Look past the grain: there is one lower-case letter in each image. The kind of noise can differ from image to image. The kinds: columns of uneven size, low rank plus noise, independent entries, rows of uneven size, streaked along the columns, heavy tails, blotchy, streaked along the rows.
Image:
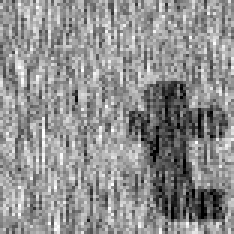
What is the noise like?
streaked along the columns
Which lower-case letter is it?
t
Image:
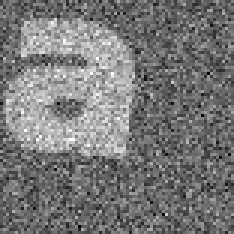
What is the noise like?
independent entries
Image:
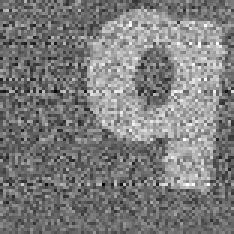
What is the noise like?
rows of uneven size
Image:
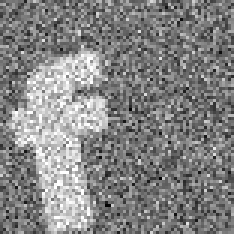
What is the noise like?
independent entries
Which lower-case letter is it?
f
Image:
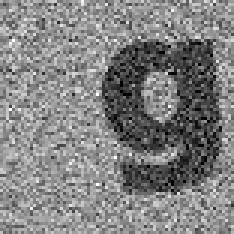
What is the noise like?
low rank plus noise
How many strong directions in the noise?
three or four
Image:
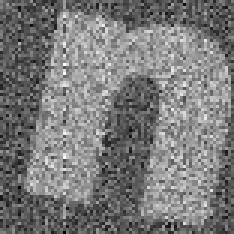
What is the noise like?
columns of uneven size
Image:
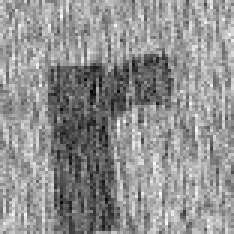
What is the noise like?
streaked along the columns
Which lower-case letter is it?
r
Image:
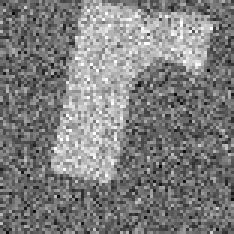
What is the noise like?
independent entries
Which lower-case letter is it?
r
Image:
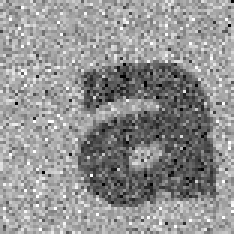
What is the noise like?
heavy tails
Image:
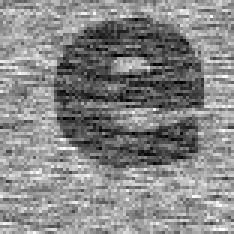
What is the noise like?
streaked along the rows
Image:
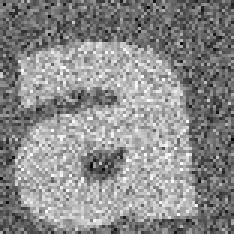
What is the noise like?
independent entries
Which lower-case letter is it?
a
